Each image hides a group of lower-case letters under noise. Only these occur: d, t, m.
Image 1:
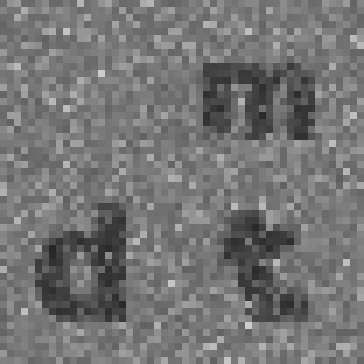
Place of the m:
top right
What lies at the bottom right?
t
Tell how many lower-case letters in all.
3
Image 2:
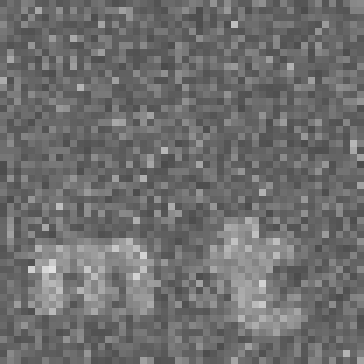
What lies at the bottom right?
t
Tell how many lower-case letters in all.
2
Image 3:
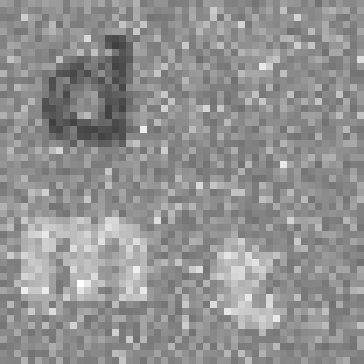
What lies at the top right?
nothing
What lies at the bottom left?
m
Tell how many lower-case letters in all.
3
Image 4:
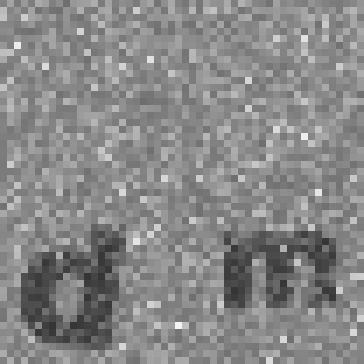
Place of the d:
bottom left
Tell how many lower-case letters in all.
2
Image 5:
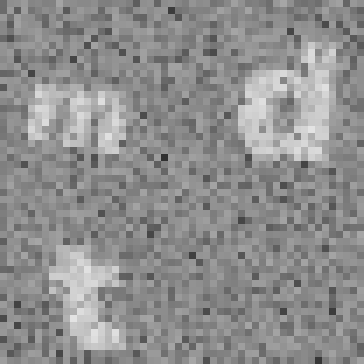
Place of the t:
bottom left
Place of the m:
top left
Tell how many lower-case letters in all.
3
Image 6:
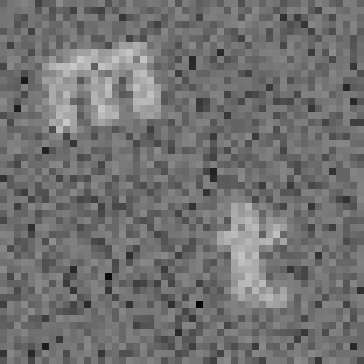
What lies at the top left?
m
